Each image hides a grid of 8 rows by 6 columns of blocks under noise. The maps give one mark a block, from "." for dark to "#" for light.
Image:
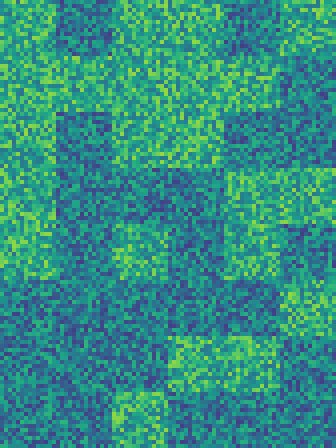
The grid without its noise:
# . # # . #
# # # # # .
# . # # . .
# . . . # #
# . # . # .
. . . . . #
. . . # # .
. . # . . .
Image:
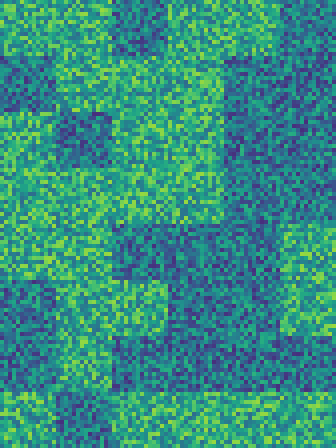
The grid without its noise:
# # . # # .
. # # # . .
# . # # . .
# # # # . .
# # . . . #
. # # . . #
. # . . . .
# . # # # #
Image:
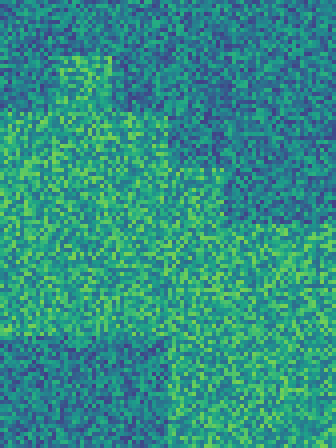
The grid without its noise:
. . . . . .
. # . . . .
# # # . . .
# # # # . .
# # # # # #
# # # # # #
. . . # # #
. . . # # #
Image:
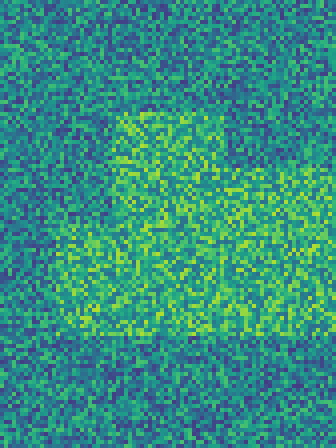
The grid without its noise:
. . . . . .
. . . . . .
. . # # . .
. . # # # #
. # # # # #
. # # # # #
. . . . . .
. . . . . .
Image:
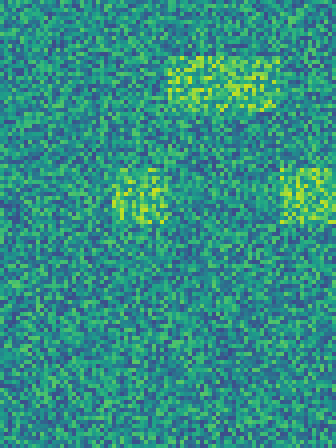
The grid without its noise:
. . . . . .
. . . # # .
. . . . . .
. . # . . #
. . . . . .
. . . . . .
. . . . . .
. . . . . .
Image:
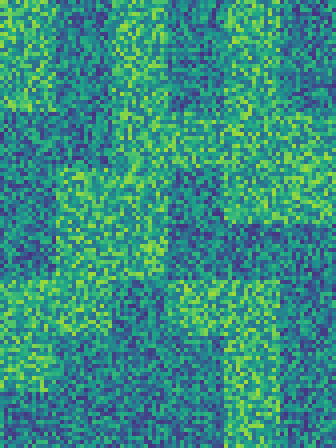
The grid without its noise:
# . # . # .
# . # . # .
. . # # # #
. # # . # #
. # # . . .
# # . # # .
# . . . # .
. . . . # .
